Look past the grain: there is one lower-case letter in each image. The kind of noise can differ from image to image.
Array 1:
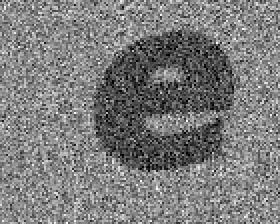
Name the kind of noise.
low rank plus noise
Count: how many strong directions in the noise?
three or four
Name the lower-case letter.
e
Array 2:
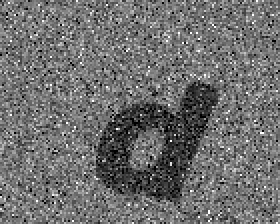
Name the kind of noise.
heavy tails
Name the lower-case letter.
d
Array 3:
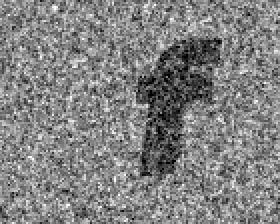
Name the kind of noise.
blotchy
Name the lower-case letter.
f
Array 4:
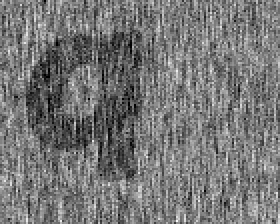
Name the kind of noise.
streaked along the columns
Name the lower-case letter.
q
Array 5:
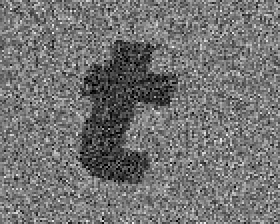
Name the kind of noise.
low rank plus noise
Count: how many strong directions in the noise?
two
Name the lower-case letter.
t
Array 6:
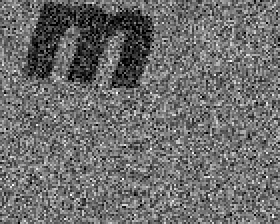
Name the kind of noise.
low rank plus noise
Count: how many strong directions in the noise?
one
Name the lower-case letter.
m
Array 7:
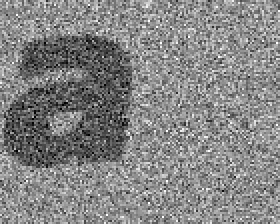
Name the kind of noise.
low rank plus noise
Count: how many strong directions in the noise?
two
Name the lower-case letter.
a
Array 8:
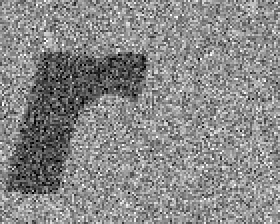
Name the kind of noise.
independent entries
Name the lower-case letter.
r
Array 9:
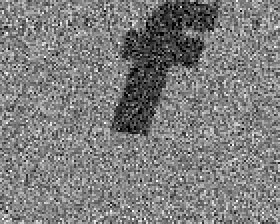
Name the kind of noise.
low rank plus noise
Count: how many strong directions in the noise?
two
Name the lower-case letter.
f
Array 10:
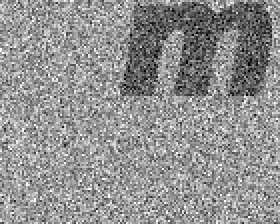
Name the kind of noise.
independent entries
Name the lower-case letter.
m
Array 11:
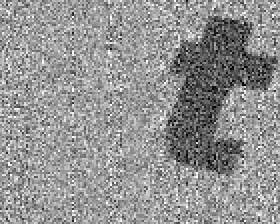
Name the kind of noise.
columns of uneven size
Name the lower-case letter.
t
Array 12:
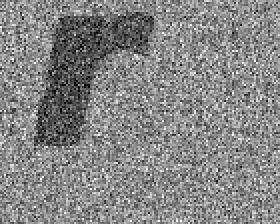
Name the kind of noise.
low rank plus noise
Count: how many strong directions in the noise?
one
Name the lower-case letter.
r
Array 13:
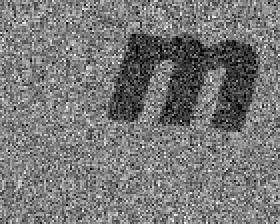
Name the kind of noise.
low rank plus noise
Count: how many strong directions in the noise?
three or four
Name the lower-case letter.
m
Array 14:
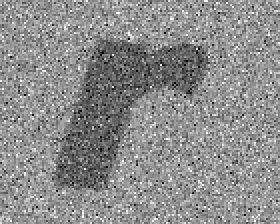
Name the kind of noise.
heavy tails
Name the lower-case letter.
r
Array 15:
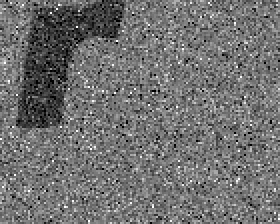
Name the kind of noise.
heavy tails
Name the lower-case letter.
r
